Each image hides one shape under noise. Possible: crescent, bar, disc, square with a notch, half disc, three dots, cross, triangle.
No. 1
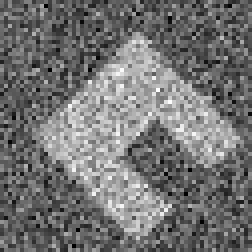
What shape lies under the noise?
square with a notch
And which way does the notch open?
down and right
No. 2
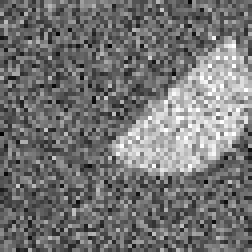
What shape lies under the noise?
half disc
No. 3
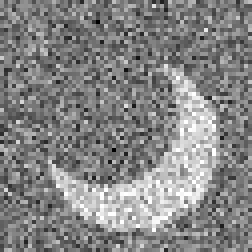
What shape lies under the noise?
crescent
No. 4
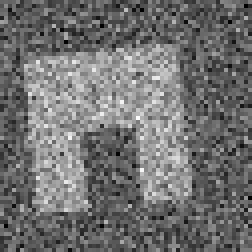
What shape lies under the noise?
square with a notch
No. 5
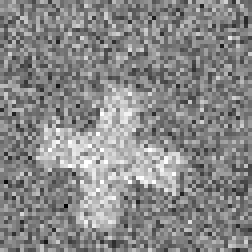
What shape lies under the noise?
cross
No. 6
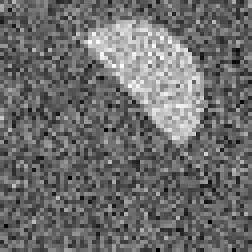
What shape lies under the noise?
half disc
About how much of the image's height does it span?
half
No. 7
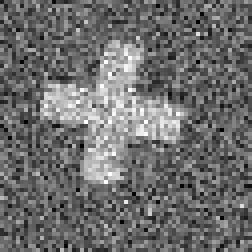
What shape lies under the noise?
cross
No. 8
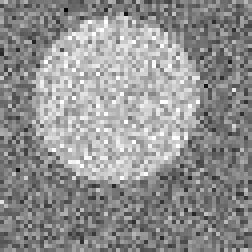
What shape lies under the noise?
disc
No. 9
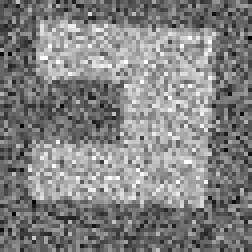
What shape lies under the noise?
square with a notch
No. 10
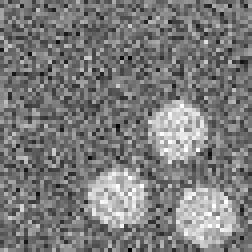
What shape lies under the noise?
three dots
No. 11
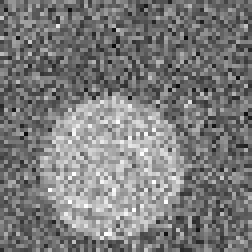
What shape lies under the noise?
disc
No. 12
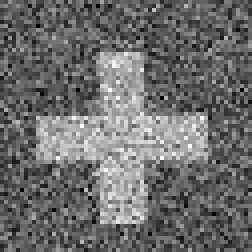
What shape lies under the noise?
cross
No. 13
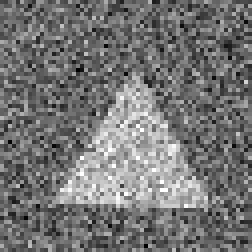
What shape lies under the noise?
triangle
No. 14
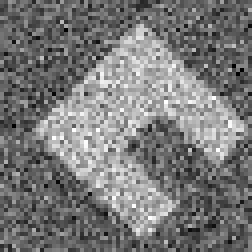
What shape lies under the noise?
square with a notch
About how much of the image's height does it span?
nearly all
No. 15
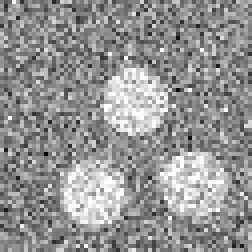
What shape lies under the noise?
three dots
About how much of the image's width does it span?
two thirds
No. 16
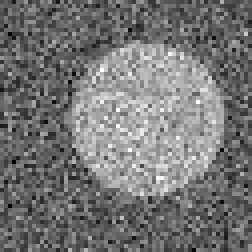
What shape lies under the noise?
disc
